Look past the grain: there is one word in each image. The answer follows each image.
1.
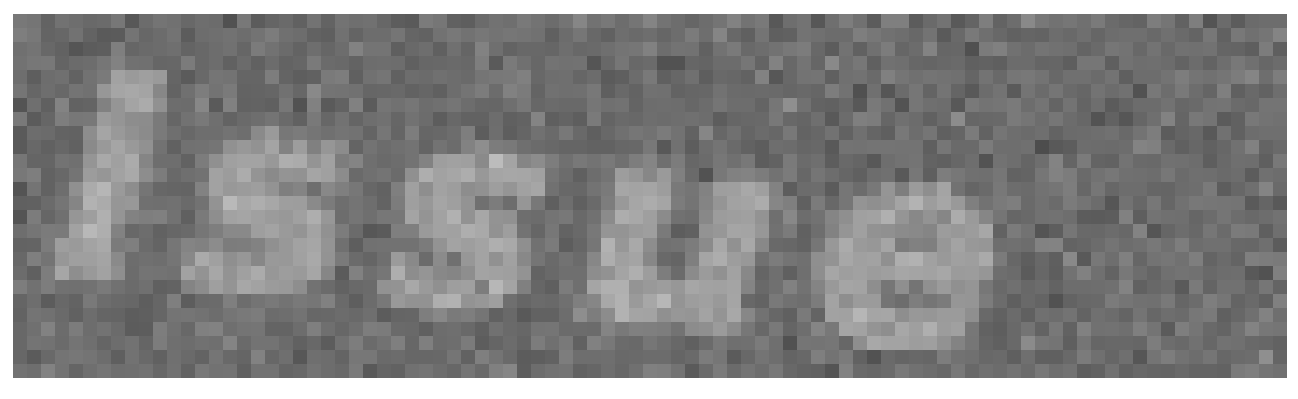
issue
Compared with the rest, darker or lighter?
lighter
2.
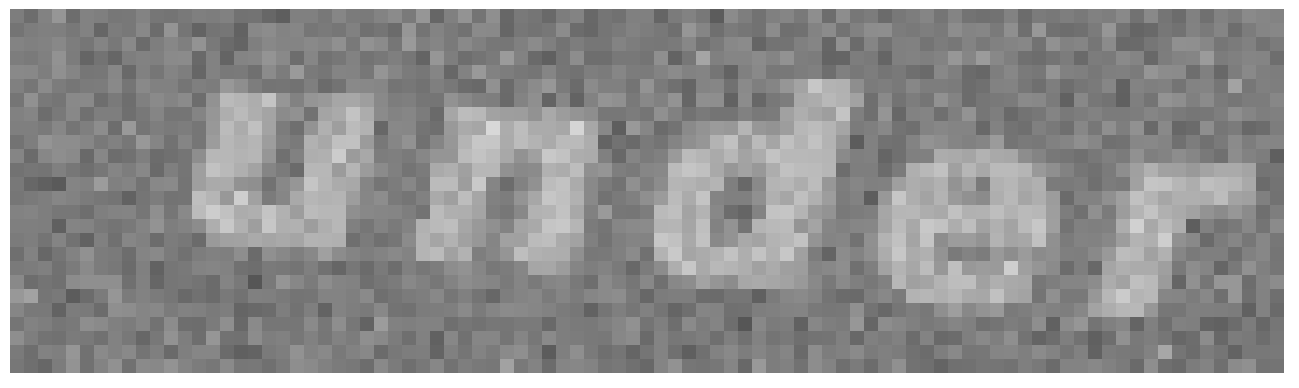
under
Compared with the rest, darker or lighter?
lighter
